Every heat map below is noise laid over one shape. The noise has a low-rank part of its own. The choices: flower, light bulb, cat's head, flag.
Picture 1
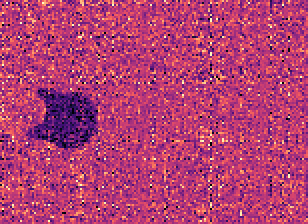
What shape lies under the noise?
cat's head
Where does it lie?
middle left
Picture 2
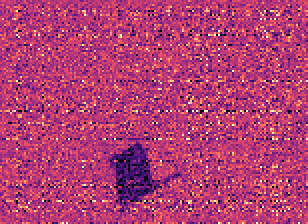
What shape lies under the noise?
flag
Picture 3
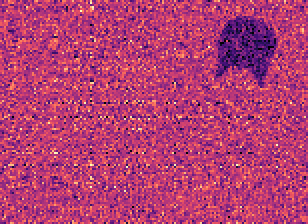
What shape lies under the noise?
cat's head
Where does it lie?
top right
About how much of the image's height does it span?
a third
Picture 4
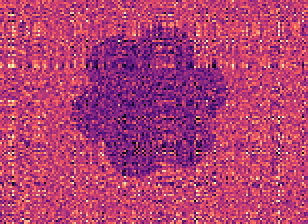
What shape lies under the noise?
flower
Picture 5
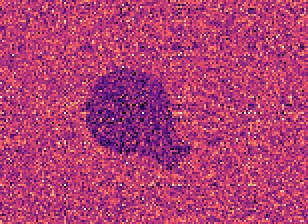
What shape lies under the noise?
light bulb
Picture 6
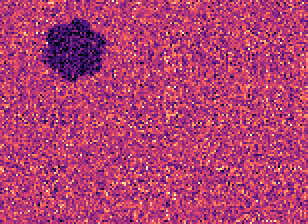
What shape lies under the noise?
flower
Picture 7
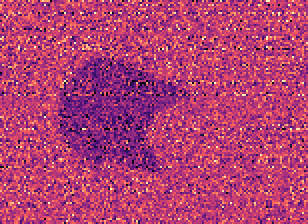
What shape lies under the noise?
cat's head
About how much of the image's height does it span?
half
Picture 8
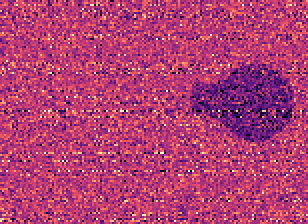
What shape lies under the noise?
light bulb
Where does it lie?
middle right
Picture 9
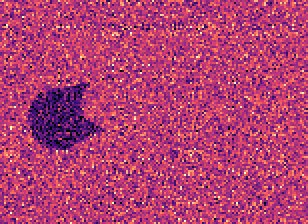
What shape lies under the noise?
cat's head
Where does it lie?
middle left
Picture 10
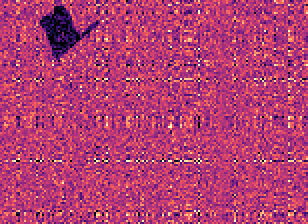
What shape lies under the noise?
flag
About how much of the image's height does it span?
a quarter
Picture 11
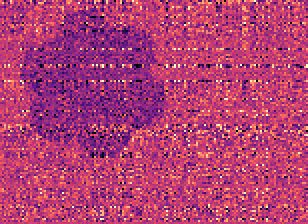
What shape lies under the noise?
flower
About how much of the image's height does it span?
two thirds
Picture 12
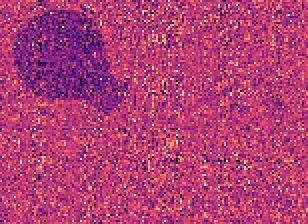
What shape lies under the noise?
light bulb
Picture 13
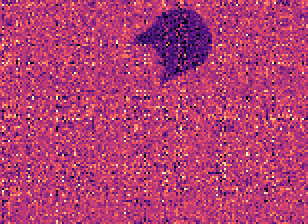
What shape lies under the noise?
cat's head
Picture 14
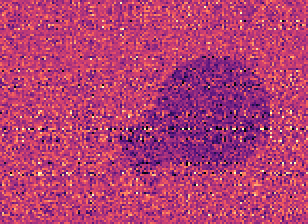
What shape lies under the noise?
light bulb
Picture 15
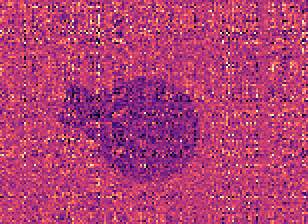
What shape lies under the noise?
light bulb
